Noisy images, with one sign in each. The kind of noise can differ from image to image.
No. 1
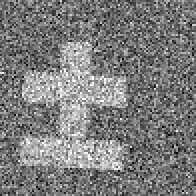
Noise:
independent entries
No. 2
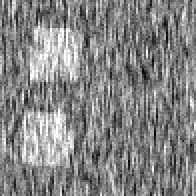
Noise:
streaked along the columns
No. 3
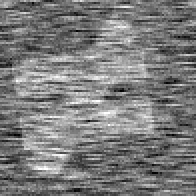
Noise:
streaked along the rows
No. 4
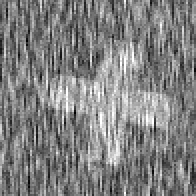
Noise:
streaked along the columns
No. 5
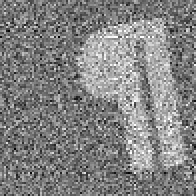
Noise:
low rank plus noise
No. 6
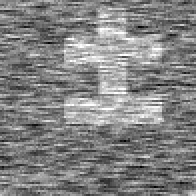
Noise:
streaked along the rows
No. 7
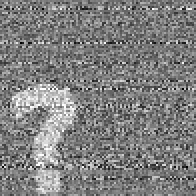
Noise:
rows of uneven size
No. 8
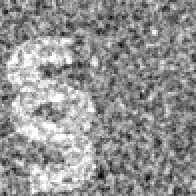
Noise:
blotchy
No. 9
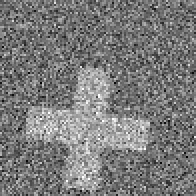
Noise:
independent entries
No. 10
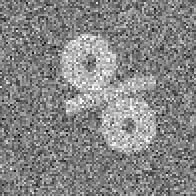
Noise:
independent entries
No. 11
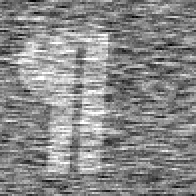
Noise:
streaked along the rows
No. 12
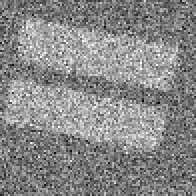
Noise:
independent entries
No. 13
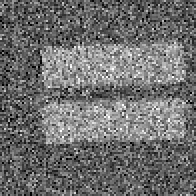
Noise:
independent entries
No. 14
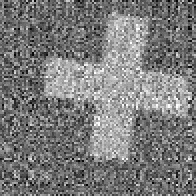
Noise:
low rank plus noise
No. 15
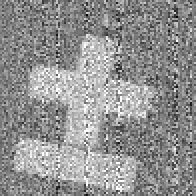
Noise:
columns of uneven size
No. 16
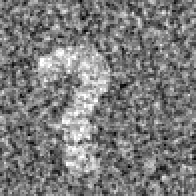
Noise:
blotchy
